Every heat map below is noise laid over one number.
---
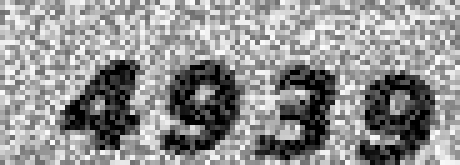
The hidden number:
4939
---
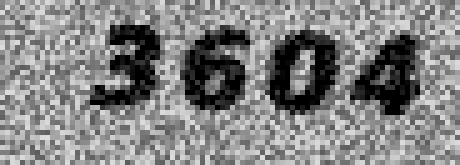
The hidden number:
3604
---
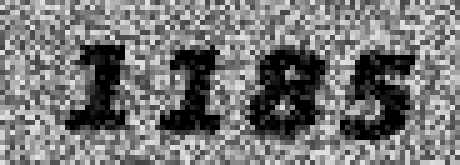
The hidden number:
1185
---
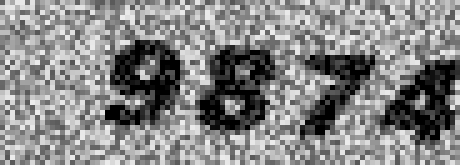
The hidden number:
9874
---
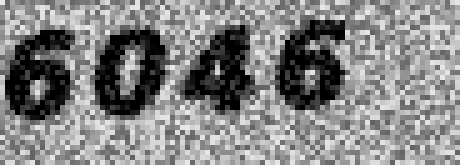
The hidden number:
6046
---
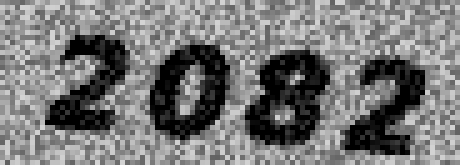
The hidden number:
2082
